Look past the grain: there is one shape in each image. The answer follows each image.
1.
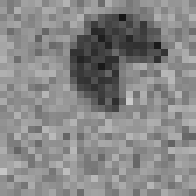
disc with a wedge cut out
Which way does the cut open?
down and right
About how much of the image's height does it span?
half
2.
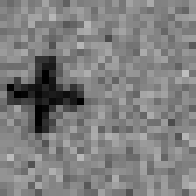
cross
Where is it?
middle left
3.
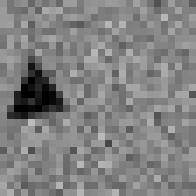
triangle
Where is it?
middle left
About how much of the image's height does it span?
a third
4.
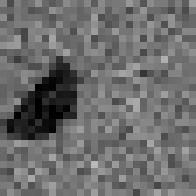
half disc
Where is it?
middle left
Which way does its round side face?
down and right
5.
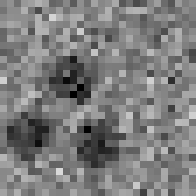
three dots
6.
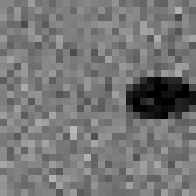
ellipse
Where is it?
middle right
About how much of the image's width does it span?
a third
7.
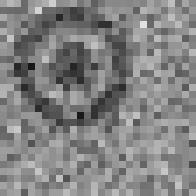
bullseye
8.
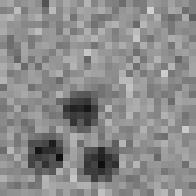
three dots
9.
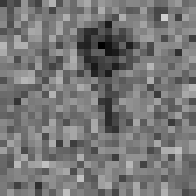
lollipop
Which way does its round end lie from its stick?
up
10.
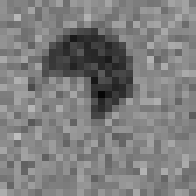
disc with a wedge cut out
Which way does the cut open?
down and left
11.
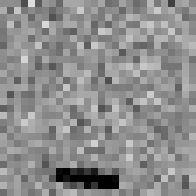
bar
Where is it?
bottom middle
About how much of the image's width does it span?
a third
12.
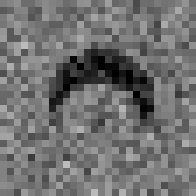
crescent
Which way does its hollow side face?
down
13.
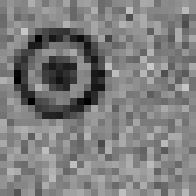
bullseye
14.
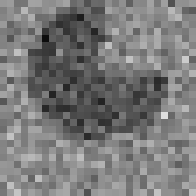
disc with a wedge cut out
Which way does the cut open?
up and right
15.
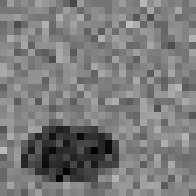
ellipse
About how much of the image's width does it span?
half
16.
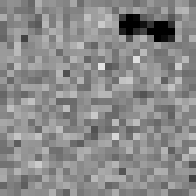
dumbbell
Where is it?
top right
